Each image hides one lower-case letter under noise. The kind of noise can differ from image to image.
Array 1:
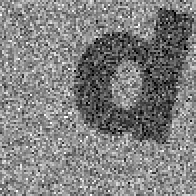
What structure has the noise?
independent entries
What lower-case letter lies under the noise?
d
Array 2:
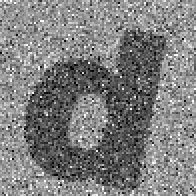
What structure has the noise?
heavy tails
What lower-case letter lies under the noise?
d
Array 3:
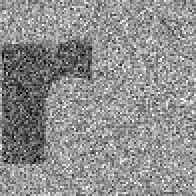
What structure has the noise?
independent entries
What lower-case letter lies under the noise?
r
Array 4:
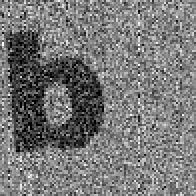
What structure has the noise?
columns of uneven size
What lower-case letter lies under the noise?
b
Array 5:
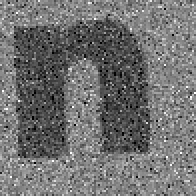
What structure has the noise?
heavy tails
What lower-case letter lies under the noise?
n
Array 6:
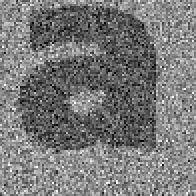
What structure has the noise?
low rank plus noise
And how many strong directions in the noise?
two
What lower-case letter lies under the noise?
a
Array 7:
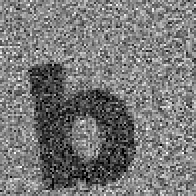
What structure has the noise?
low rank plus noise
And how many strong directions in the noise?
five to eight
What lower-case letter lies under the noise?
b
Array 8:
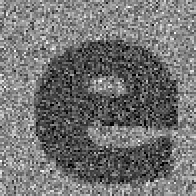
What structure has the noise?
low rank plus noise
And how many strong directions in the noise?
three or four
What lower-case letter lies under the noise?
e
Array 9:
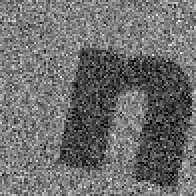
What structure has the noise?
independent entries
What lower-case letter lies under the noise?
n
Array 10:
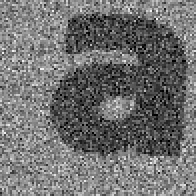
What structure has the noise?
low rank plus noise
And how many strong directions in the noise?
two
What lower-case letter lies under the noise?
a
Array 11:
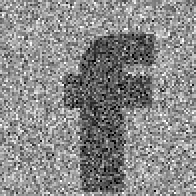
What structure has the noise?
independent entries
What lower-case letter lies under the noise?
f
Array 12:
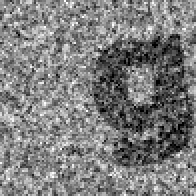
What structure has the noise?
blotchy
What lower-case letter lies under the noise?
g
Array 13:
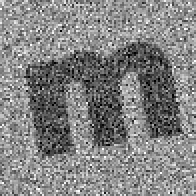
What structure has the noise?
low rank plus noise
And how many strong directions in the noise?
five to eight
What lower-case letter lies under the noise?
m
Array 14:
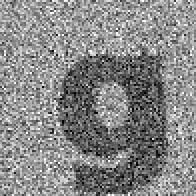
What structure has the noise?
low rank plus noise
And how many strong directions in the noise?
three or four
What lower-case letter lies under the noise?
g
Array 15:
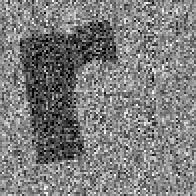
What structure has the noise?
columns of uneven size
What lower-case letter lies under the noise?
r
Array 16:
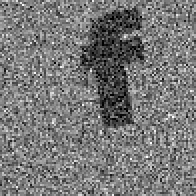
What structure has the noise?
low rank plus noise
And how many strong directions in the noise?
one
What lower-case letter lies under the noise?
f
